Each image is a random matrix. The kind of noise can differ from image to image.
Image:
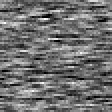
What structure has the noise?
streaked along the rows
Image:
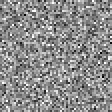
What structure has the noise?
independent entries
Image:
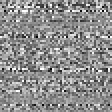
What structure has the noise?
rows of uneven size
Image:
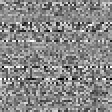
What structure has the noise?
rows of uneven size
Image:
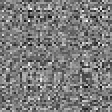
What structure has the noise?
low rank plus noise
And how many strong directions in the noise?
two
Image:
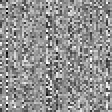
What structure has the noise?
columns of uneven size
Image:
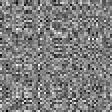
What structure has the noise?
low rank plus noise
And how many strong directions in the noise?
two
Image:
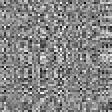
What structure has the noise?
low rank plus noise
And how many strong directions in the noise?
two
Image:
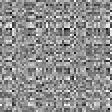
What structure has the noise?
low rank plus noise
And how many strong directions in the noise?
one
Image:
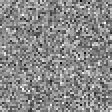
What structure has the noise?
independent entries
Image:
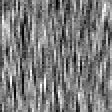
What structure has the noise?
streaked along the columns
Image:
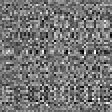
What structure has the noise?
low rank plus noise
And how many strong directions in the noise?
two
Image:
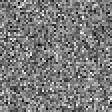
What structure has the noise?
independent entries
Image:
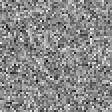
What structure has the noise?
independent entries
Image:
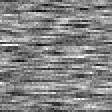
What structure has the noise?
streaked along the rows
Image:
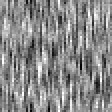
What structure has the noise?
streaked along the columns
